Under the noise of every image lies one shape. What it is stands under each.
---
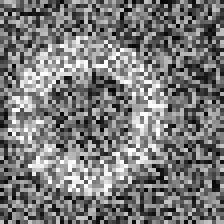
ring
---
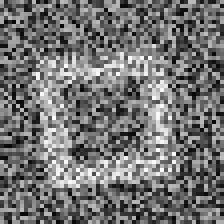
square frame
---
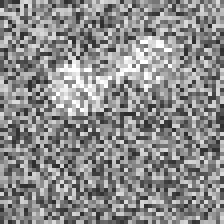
dumbbell
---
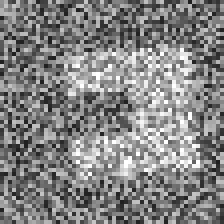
square with a notch
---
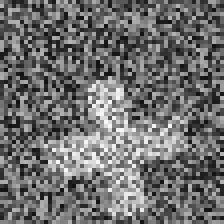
cross
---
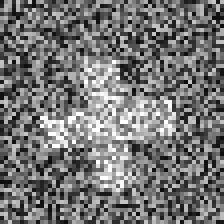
cross
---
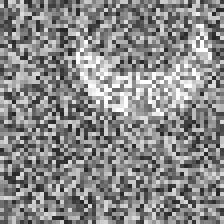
crescent
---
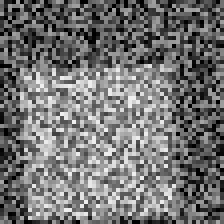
square
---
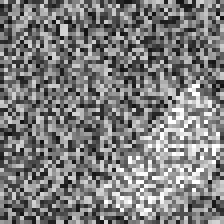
half disc
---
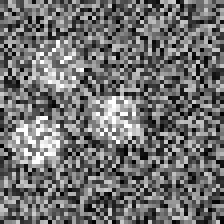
three dots
